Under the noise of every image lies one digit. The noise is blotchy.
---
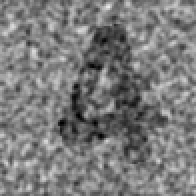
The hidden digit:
4
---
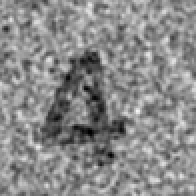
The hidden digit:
4
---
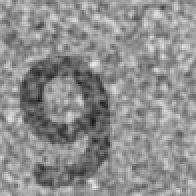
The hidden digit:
9
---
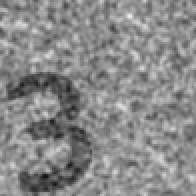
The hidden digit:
3
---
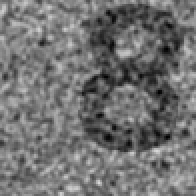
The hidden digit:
8
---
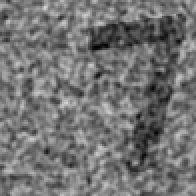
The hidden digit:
7
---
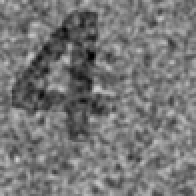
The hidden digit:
4
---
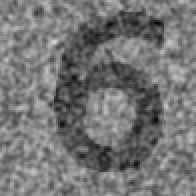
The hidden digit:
6
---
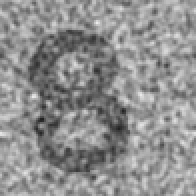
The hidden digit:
8
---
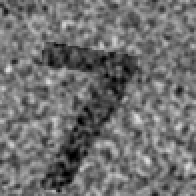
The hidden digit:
7
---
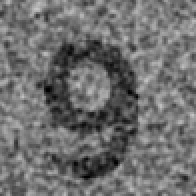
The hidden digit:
9
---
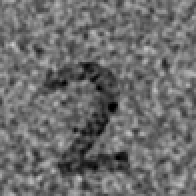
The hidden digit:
2
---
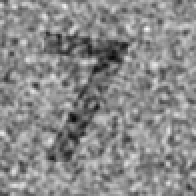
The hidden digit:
7
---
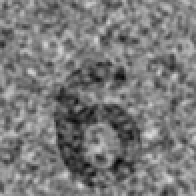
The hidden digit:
6
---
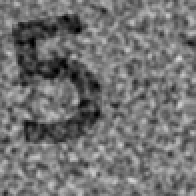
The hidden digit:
5
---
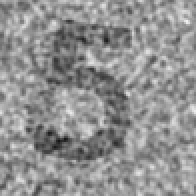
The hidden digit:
5
